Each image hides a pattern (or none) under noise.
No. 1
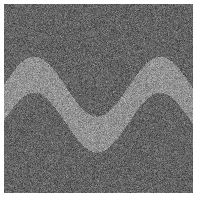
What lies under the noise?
a wavy band
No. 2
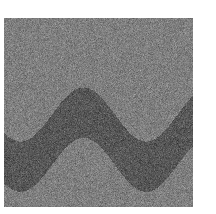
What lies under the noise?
a wavy band
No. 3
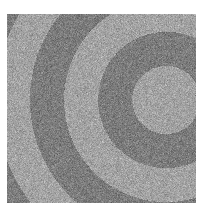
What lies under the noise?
rings round one point
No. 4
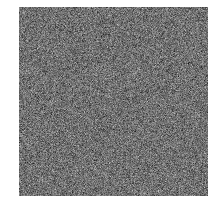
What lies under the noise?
only noise
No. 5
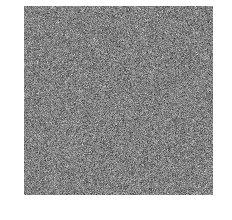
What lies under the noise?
only noise
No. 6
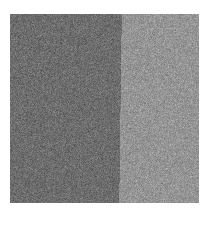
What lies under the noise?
a sharp edge
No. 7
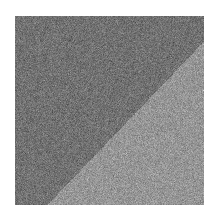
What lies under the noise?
a sharp edge
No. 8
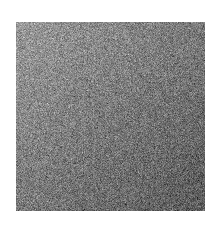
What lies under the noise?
a smooth slope
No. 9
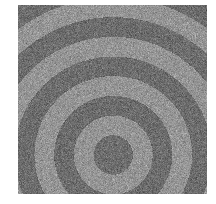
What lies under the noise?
rings round one point
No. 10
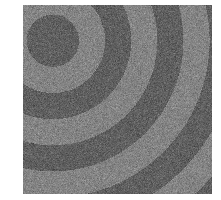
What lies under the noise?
rings round one point
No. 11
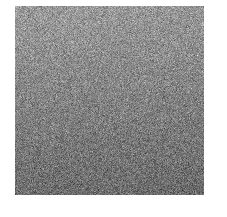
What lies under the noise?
a smooth slope
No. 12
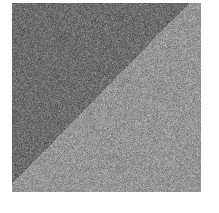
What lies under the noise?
a sharp edge
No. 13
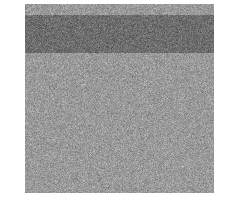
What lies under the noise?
one horizontal stripe
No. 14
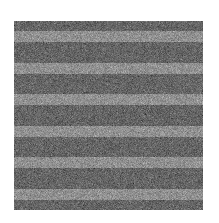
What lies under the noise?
horizontal stripes
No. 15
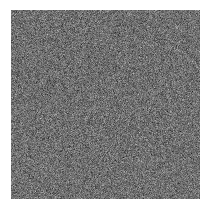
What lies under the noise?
only noise
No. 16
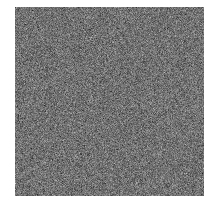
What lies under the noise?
only noise
